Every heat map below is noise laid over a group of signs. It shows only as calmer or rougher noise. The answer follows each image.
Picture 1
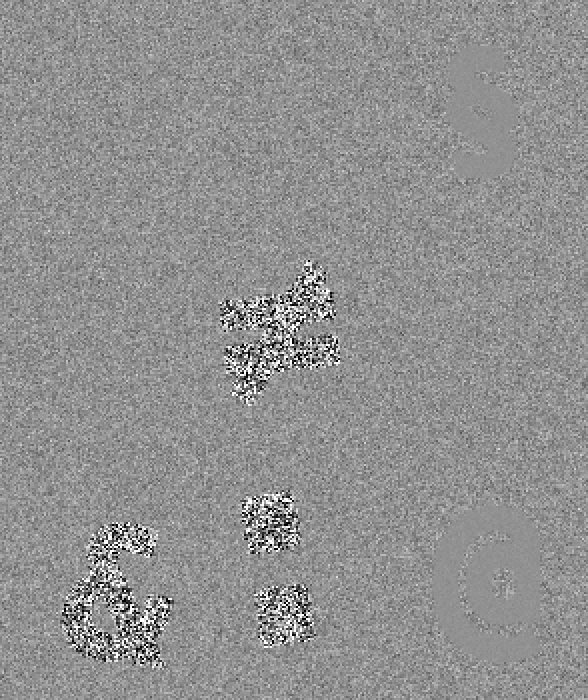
top right: calm section sign; centre: rough not-equal sign; bottom left: rough ampersand; bottom middle: rough colon; bottom right: calm at sign
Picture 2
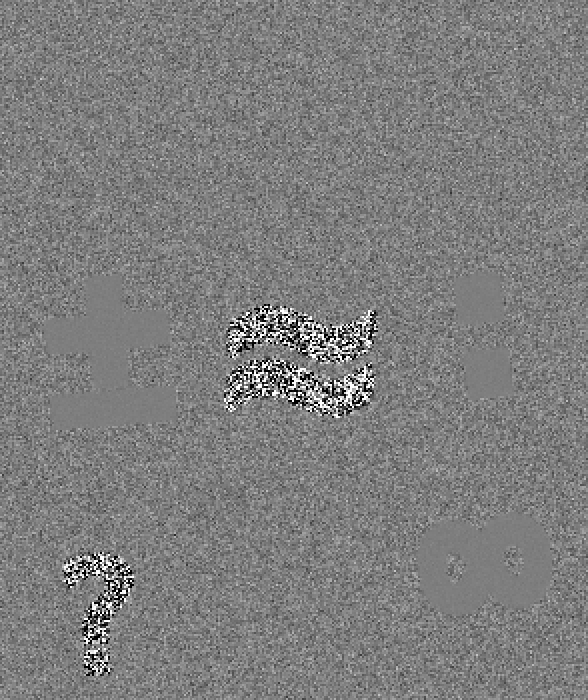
middle left: calm plus-minus sign; centre: rough approximately sign; middle right: calm colon; bottom left: rough question mark; bottom right: calm infinity sign
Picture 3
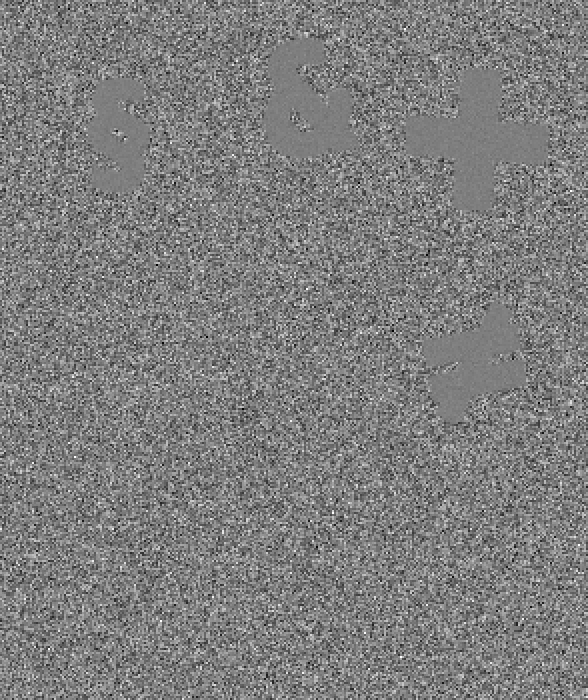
top left: calm section sign; top middle: calm ampersand; top right: calm plus sign; middle right: calm not-equal sign
